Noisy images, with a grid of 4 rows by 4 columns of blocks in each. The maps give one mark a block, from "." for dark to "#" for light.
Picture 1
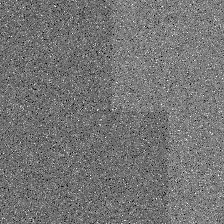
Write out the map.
..##
..##
...#
...#
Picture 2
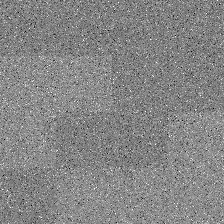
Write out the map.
....
##..
#..#
.###
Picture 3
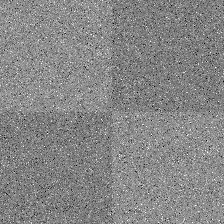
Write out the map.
##..
##..
..##
..##
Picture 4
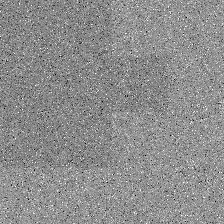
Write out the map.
..##
...#
..##
####
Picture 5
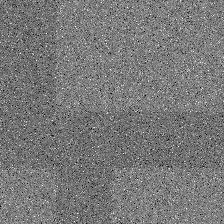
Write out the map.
.###
.###
....
#.##
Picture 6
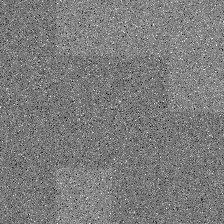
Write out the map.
.###
...#
....
.#..
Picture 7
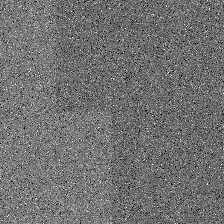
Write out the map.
#...
#...
##..
##..
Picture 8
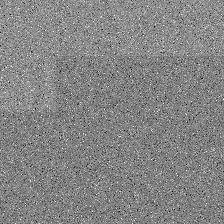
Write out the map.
####
#...
....
....
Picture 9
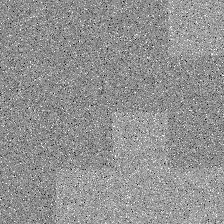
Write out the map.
...#
....
..#.
.###
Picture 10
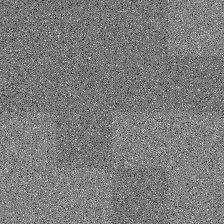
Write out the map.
...#
....
#.##
##.#
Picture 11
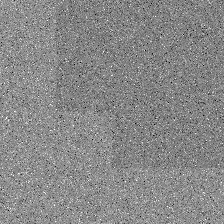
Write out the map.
#...
#...
##..
####
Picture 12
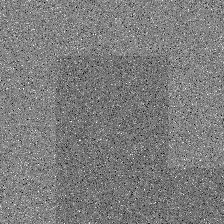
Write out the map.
####
#..#
#..#
#...
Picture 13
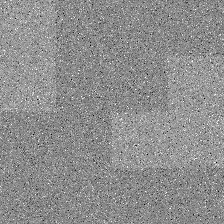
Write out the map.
#...
#..#
..##
....
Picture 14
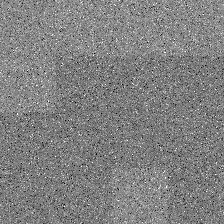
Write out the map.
####
#...
....
..#.
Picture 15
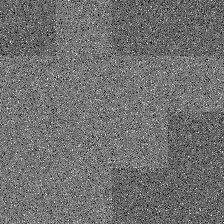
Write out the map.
.#..
####
###.
##..
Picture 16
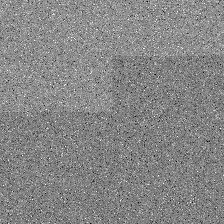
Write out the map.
####
##..
....
....
